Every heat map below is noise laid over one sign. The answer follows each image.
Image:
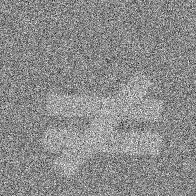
not-equal sign
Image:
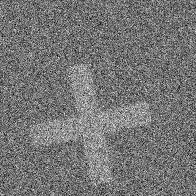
plus sign
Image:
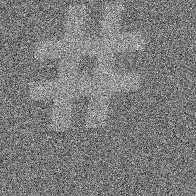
hash sign
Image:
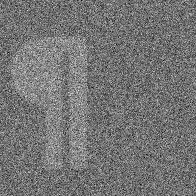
pilcrow
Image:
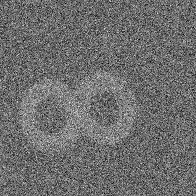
infinity sign
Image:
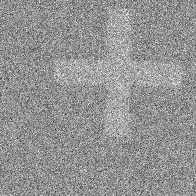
plus sign
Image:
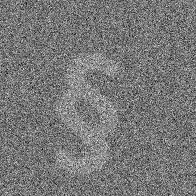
section sign
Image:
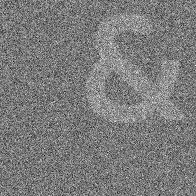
ampersand
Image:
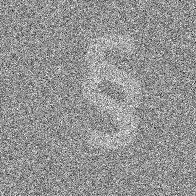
section sign
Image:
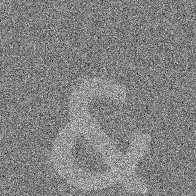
ampersand
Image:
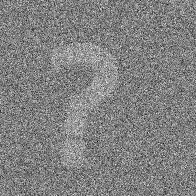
question mark
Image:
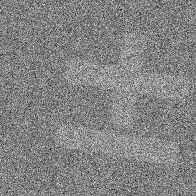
plus-minus sign
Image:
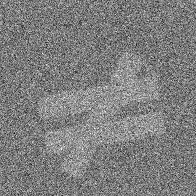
not-equal sign
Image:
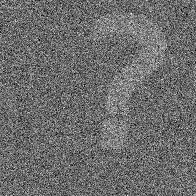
question mark
